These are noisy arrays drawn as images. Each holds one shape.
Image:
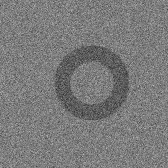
ring
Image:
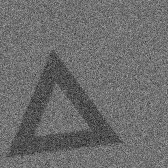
triangle frame
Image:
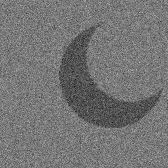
crescent
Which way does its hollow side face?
up and right
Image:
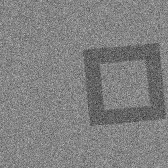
square frame
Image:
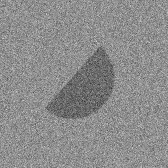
half disc
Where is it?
centre
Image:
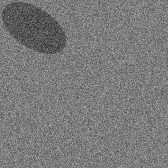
ellipse
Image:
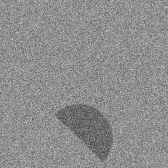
half disc
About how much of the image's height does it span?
a third
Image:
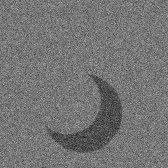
crescent
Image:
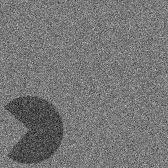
disc with a wedge cut out
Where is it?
bottom left
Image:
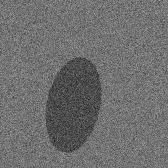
ellipse
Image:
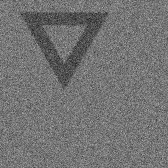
triangle frame
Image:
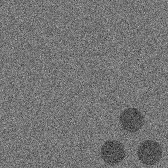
three dots
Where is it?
bottom right
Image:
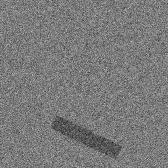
bar
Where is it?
bottom middle
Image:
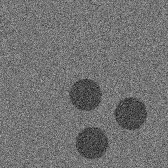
three dots
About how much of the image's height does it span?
half
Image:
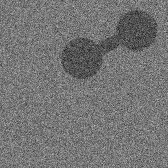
dumbbell
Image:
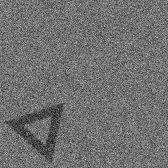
triangle frame
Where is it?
bottom left
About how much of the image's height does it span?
a third
